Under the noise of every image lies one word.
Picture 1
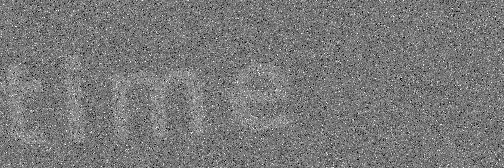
time
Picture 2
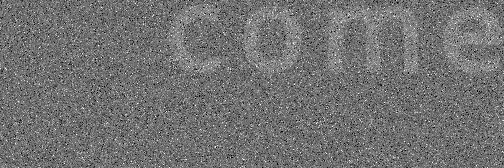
come
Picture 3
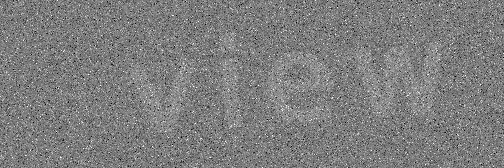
view
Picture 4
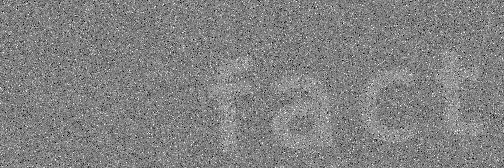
fact
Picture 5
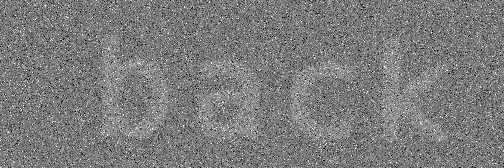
back
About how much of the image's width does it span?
two thirds
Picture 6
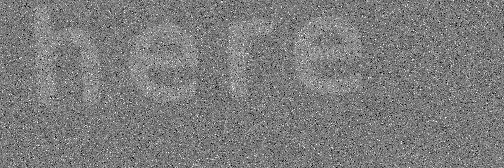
here
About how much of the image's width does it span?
two thirds
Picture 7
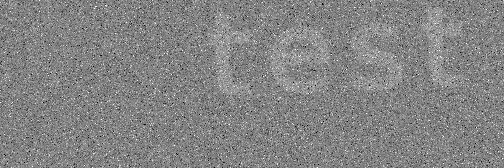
test
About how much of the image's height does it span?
half
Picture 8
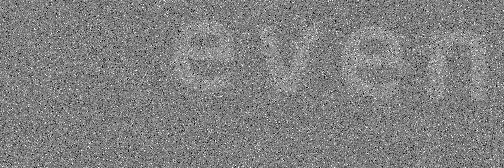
even
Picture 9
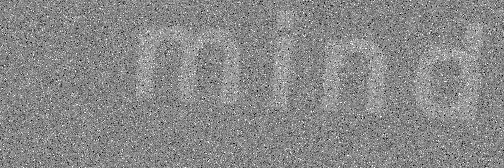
mind
